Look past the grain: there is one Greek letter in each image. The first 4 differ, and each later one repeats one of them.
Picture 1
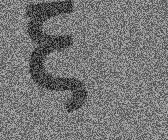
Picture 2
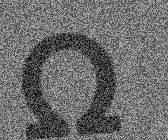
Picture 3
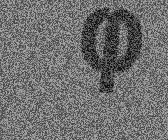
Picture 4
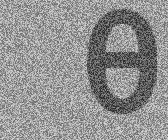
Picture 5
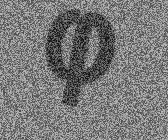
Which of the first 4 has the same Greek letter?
3
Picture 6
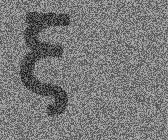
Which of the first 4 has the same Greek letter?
1
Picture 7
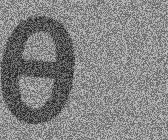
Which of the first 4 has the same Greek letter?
4
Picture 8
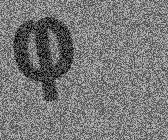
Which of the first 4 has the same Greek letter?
3
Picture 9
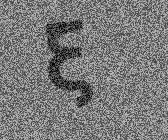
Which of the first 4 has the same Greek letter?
1
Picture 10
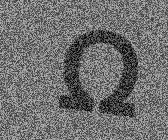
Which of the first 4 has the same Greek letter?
2
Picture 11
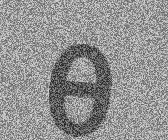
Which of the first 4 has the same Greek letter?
4
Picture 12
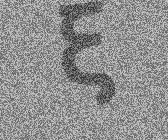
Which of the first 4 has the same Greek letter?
1
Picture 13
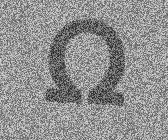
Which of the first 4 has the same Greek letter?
2
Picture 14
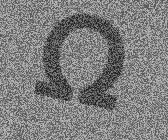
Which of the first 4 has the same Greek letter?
2
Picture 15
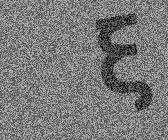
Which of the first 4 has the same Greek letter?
1
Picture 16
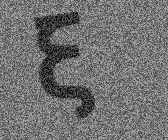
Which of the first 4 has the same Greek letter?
1
